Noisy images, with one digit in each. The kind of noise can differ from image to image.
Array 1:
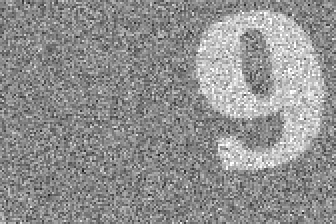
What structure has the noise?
independent entries
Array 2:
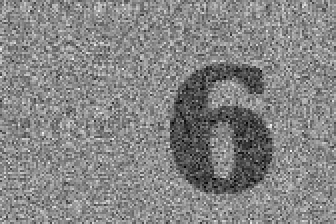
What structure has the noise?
low rank plus noise
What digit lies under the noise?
6
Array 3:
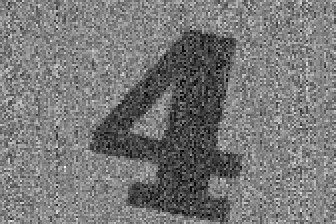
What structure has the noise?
columns of uneven size
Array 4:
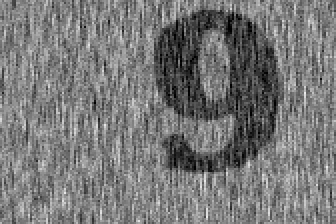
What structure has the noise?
streaked along the columns
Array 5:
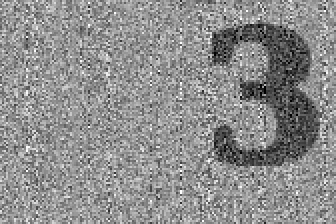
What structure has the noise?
columns of uneven size
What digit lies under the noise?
3
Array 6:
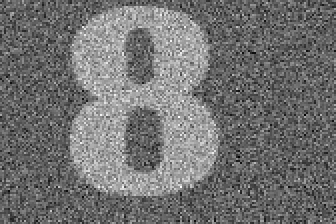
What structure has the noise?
low rank plus noise
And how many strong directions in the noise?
two
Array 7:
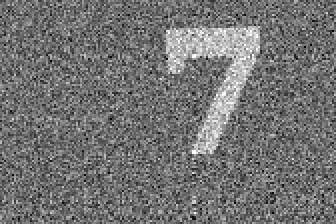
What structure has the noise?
low rank plus noise
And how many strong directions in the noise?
one
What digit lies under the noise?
7
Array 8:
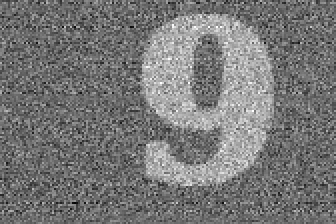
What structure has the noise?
rows of uneven size
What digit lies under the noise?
9
